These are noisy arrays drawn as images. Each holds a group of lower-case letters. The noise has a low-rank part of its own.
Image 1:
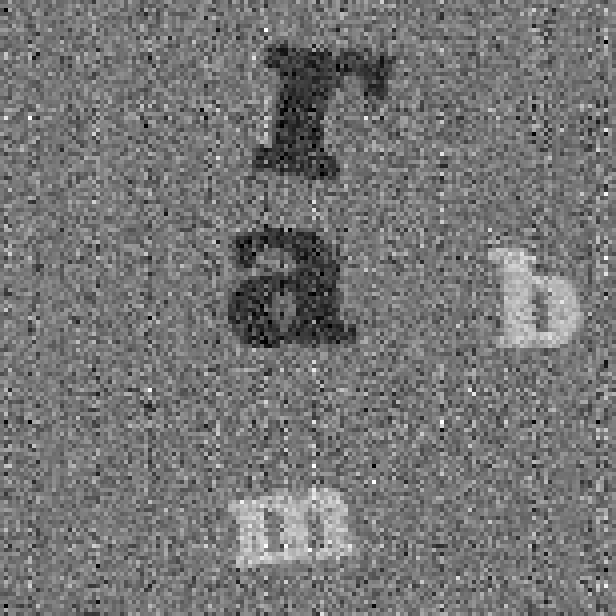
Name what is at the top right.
nothing
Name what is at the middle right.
b
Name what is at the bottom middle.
m
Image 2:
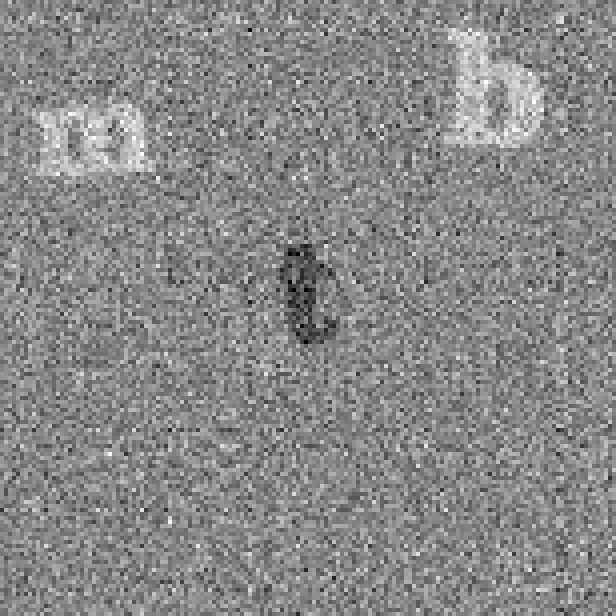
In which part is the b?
top right
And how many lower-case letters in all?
3
